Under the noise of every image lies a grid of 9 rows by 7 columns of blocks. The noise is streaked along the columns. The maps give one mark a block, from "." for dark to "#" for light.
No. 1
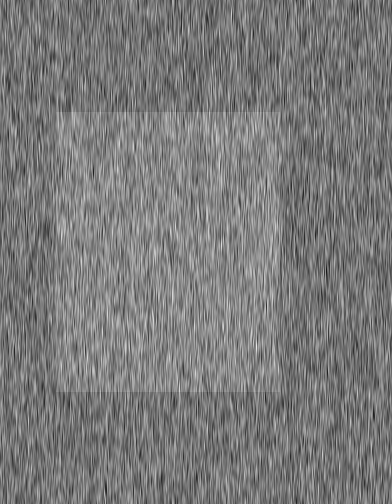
. . . . . . .
. . . . . . .
. # # # # . .
. # # # # . .
. # # # # . .
. # # # # . .
. # # # # . .
. . . . . . .
. . . . . . .
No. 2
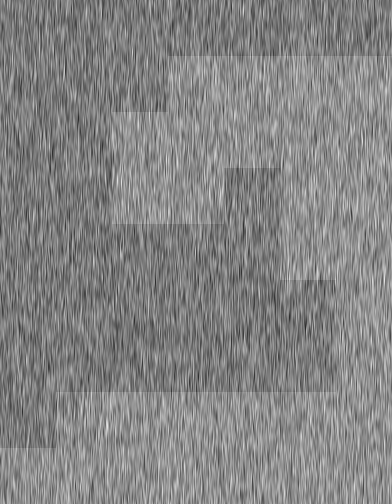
. . . . . . .
. . . # # # #
. . # # # # #
. . # # . # #
. . . . . # #
. . . . . . #
. . . . . . #
. # # # # # #
# # # # # # #
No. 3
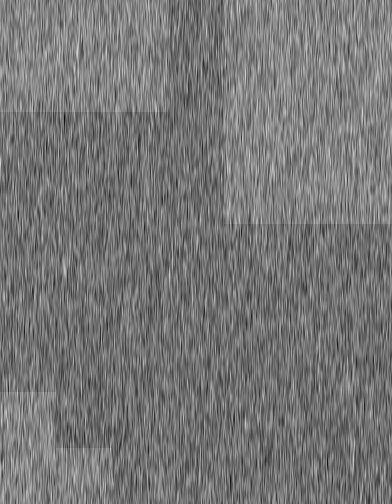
# # # . # # #
# # # . # # #
. . . . # # #
. . . . # # #
. . . . . . .
. . . . . . .
. . . . . . .
# . . . . . .
# # . . . . .
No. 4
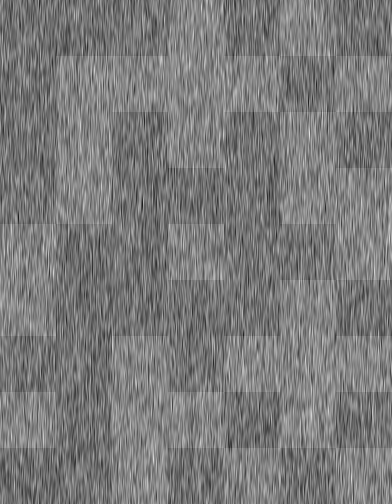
. . . # . # .
. # # # # . #
. # . # . # .
. # . . . # #
# . . # . . #
# . . . . # .
. . # . # # #
# . # # . # .
. . # . # . #
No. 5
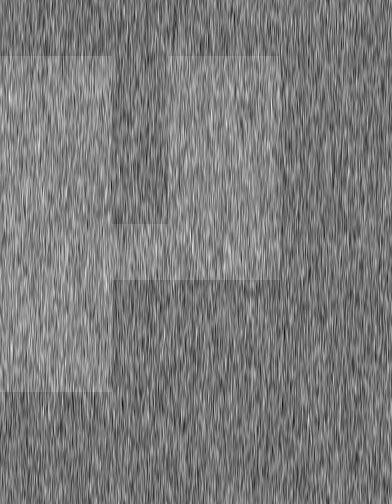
. . . . . . .
# # . # # . .
# # . # # . .
# # . # # . .
# # # # # . .
# # . . . . .
# # . . . . .
. . . . . . .
. . . . . . .
